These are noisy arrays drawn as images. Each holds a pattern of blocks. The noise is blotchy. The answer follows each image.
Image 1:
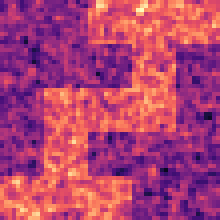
the same after a half turn
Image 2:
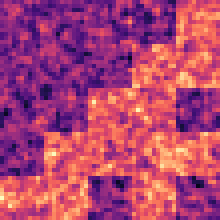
mirrored about the diagonal from the top left
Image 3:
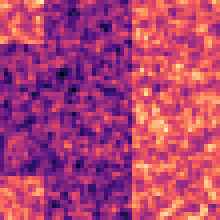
top and bottom mirror each other
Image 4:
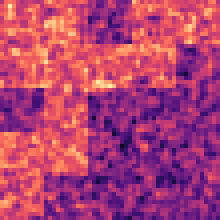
mirrored about the diagonal from the top left
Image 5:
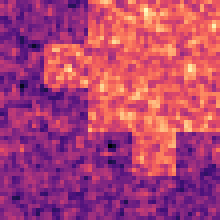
mirrored about the diagonal from the bottom left
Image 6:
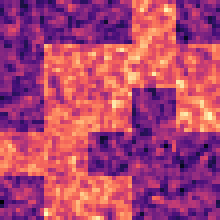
mirrored about the diagonal from the top left
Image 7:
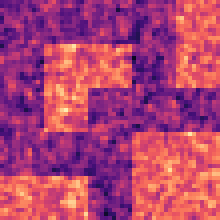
mirrored about the diagonal from the top left
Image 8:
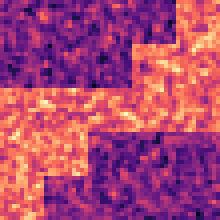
the same after a half turn
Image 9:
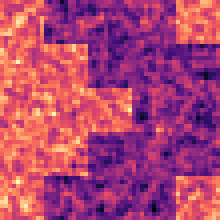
top and bottom mirror each other
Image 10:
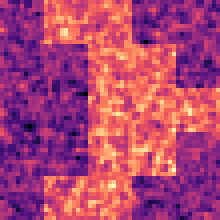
top and bottom mirror each other
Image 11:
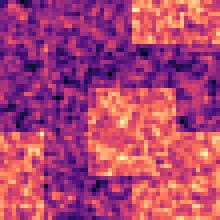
mirrored about the diagonal from the top left
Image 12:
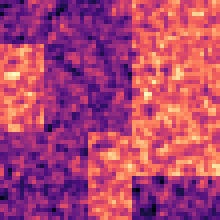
no symmetry
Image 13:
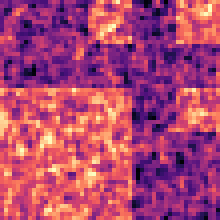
mirrored about the diagonal from the bottom left
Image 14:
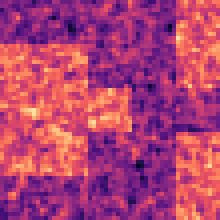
top and bottom mirror each other
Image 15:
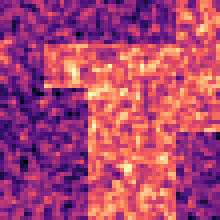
no symmetry
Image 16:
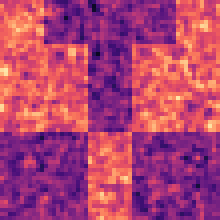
left and right mirror each other
